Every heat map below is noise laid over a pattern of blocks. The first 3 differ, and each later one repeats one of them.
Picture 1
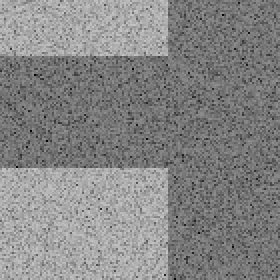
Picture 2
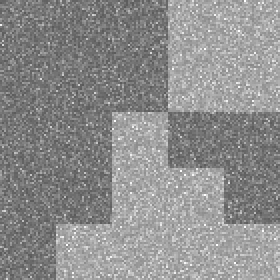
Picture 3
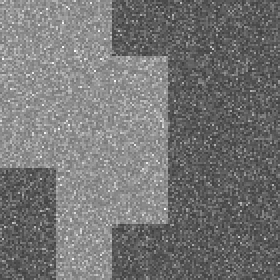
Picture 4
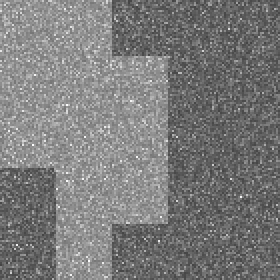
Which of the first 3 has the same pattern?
3
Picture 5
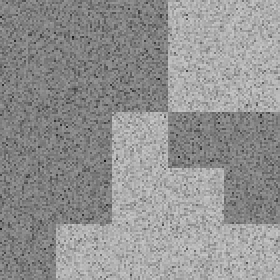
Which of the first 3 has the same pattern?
2
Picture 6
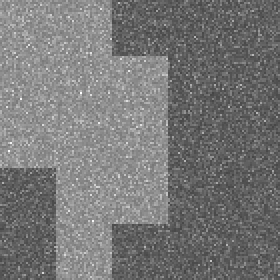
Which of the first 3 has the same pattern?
3
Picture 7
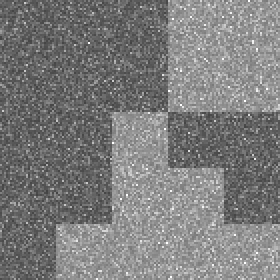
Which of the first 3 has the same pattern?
2
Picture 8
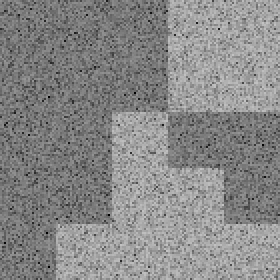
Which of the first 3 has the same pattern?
2
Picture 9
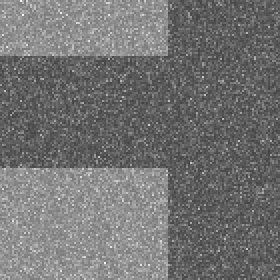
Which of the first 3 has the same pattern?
1
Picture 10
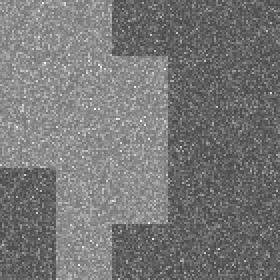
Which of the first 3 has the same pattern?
3
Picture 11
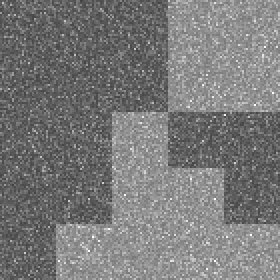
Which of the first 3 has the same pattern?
2
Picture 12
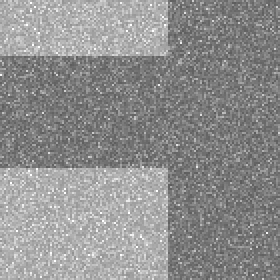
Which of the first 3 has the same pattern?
1
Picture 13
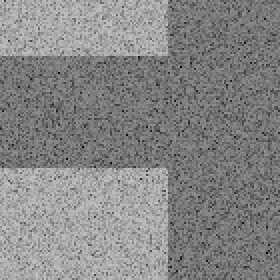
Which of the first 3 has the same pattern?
1
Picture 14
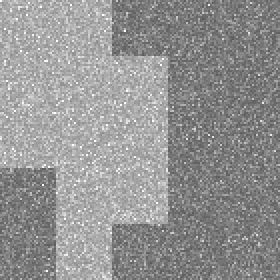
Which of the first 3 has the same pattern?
3
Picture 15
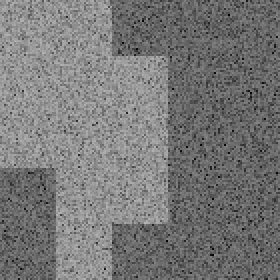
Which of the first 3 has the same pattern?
3
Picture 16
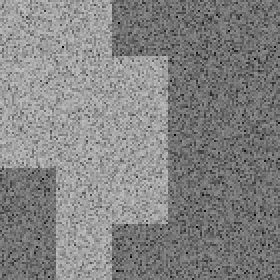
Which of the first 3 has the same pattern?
3
